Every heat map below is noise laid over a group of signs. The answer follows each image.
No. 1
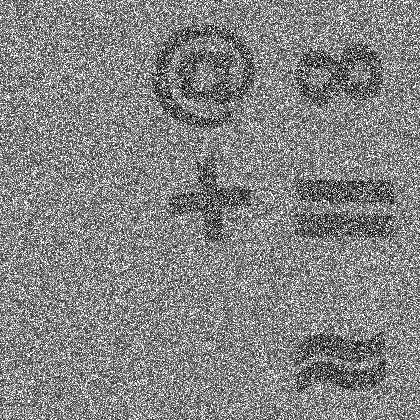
top middle: at sign; top right: infinity sign; centre: plus sign; middle right: equals sign; bottom right: approximately sign
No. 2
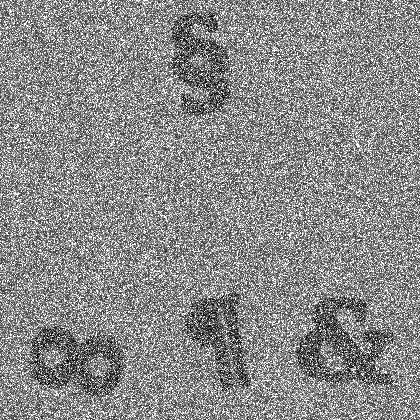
top middle: section sign; bottom left: infinity sign; bottom middle: pilcrow; bottom right: ampersand
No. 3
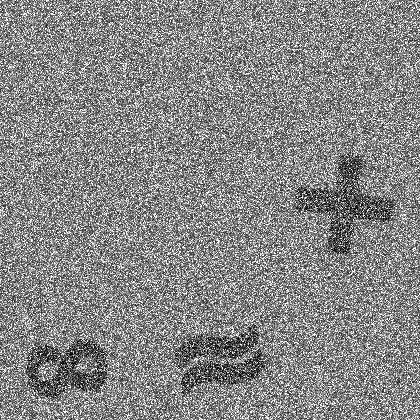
middle right: plus sign; bottom left: infinity sign; bottom middle: approximately sign
